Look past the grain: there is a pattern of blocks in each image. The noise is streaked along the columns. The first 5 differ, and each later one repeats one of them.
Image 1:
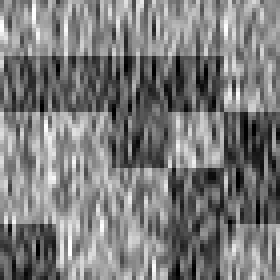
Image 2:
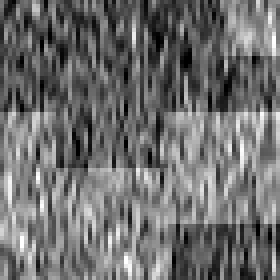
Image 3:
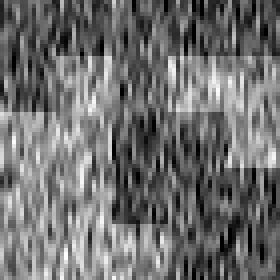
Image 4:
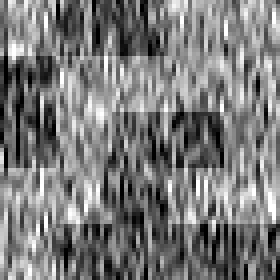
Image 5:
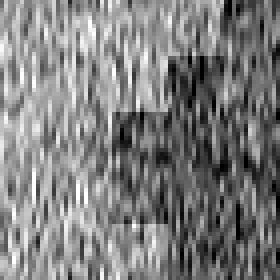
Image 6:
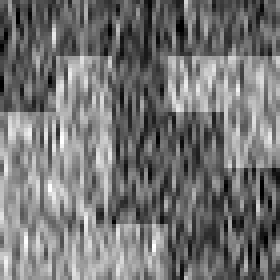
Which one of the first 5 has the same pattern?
3
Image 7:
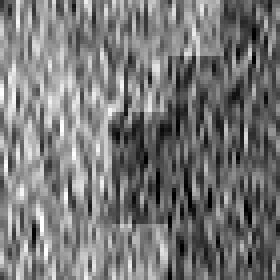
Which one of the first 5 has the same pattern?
5
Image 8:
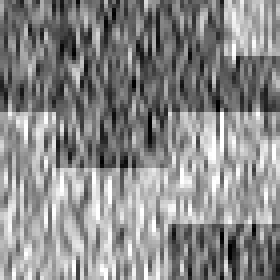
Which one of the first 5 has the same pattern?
2
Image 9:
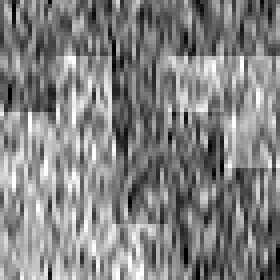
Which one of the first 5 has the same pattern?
3
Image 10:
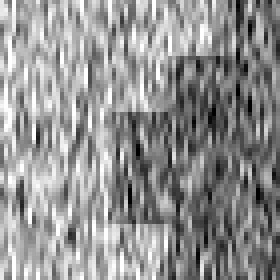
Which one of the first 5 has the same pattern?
5
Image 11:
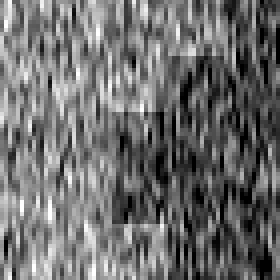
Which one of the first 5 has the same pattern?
5
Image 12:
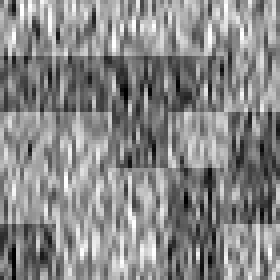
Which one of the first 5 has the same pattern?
1
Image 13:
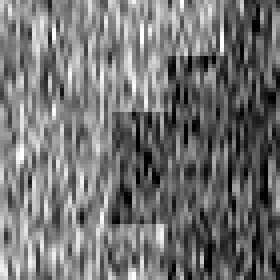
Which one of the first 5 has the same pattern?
5
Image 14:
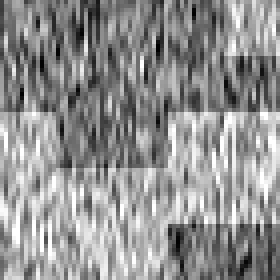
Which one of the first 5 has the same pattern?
2
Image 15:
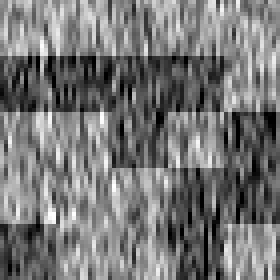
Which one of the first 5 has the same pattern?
1
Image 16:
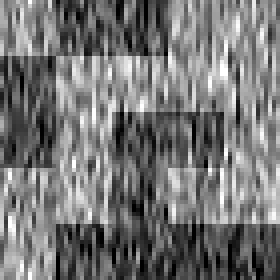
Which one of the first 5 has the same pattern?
4
